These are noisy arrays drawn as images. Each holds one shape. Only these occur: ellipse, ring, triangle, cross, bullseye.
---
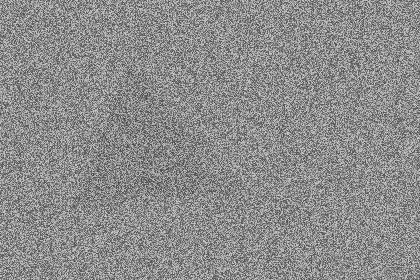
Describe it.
dark triangle
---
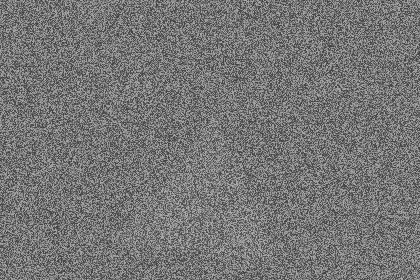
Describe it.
light triangle
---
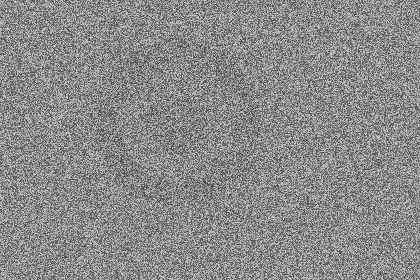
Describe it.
dark bullseye
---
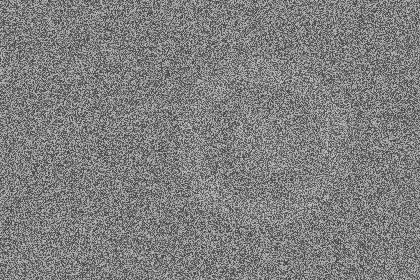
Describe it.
light bullseye
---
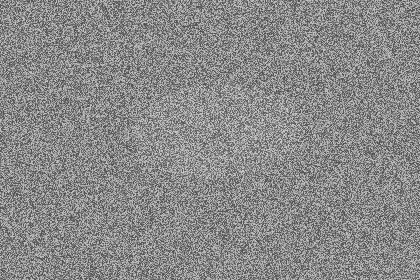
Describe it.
light ellipse, centre
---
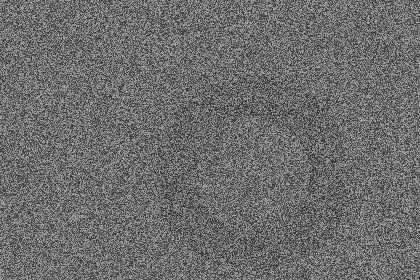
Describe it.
dark ring
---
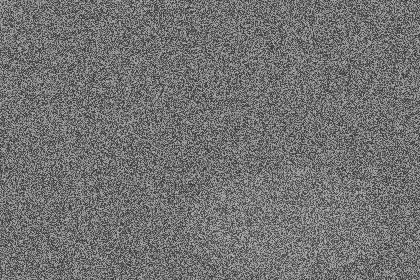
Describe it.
light ellipse
